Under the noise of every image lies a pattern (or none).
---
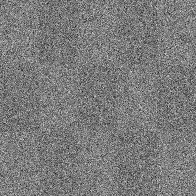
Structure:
a checkerboard
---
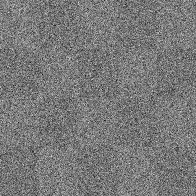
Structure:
a checkerboard
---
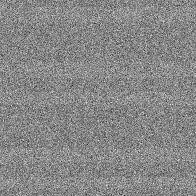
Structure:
bands of rows
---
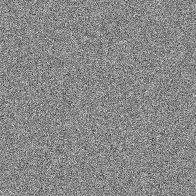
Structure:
only noise
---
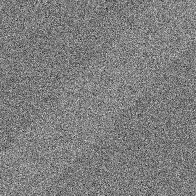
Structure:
a diagonal band
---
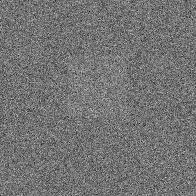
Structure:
one block
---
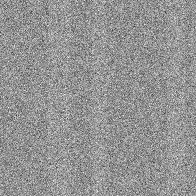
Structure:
bands of columns
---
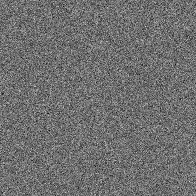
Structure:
only noise
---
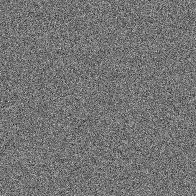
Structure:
only noise
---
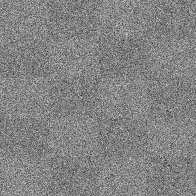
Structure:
a checkerboard
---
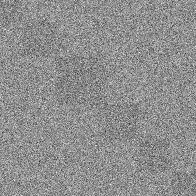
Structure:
blocks along the diagonal
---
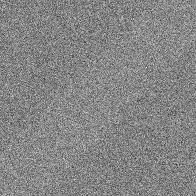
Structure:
a diagonal band
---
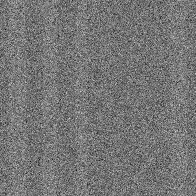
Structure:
bands of columns
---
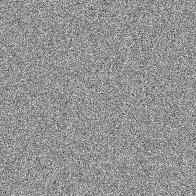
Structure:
only noise
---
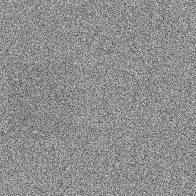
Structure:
one block
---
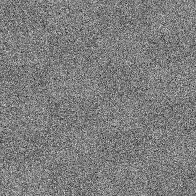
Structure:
a checkerboard
